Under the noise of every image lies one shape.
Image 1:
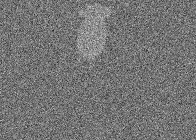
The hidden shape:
footprint
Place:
top middle
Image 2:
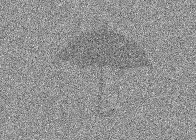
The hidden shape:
umbrella
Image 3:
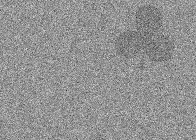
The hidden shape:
club
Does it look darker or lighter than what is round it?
darker
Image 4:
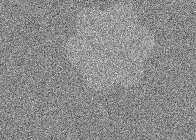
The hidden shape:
flower
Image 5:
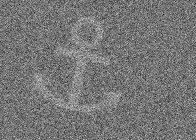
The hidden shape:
anchor
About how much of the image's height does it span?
two thirds
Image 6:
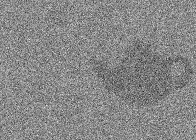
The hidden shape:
teapot
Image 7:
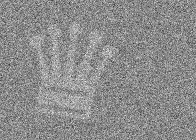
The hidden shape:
chess queen
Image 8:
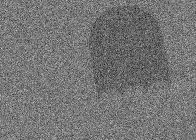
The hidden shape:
ghost
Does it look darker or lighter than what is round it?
darker
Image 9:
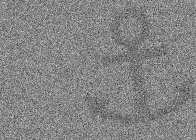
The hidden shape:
anchor
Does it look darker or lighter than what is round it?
darker
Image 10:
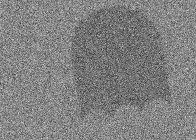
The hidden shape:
ghost
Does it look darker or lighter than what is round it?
darker
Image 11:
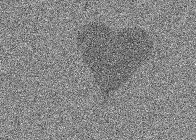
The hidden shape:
heart
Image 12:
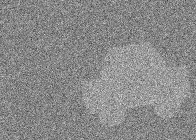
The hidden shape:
car
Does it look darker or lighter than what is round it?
lighter
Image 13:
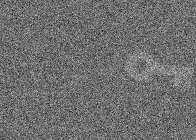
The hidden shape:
key
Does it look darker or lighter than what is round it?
lighter
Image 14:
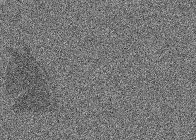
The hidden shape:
chess knight
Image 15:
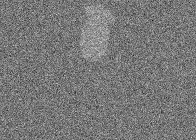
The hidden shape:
footprint
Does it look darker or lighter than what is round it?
lighter
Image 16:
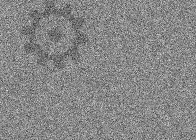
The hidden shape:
gear
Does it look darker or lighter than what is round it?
darker
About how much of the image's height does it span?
half
